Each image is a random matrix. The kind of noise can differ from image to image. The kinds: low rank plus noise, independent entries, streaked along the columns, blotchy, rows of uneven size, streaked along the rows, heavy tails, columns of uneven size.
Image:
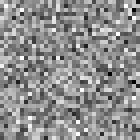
independent entries
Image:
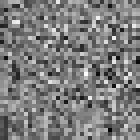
low rank plus noise
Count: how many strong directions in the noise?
five to eight
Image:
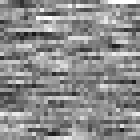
streaked along the rows
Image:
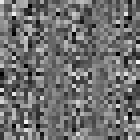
columns of uneven size
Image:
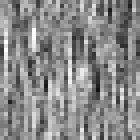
streaked along the columns
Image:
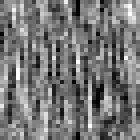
streaked along the columns
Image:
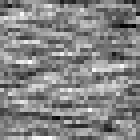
streaked along the rows
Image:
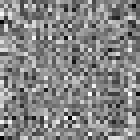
low rank plus noise
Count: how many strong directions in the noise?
two
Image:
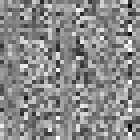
columns of uneven size
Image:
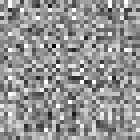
low rank plus noise
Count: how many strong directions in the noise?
two
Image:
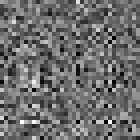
low rank plus noise
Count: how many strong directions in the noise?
one
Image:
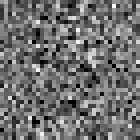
low rank plus noise
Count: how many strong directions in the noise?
three or four
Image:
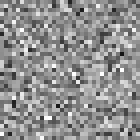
independent entries
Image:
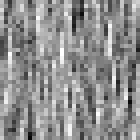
streaked along the columns
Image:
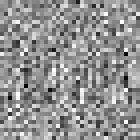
low rank plus noise
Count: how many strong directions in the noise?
three or four
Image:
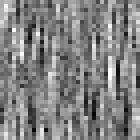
streaked along the columns
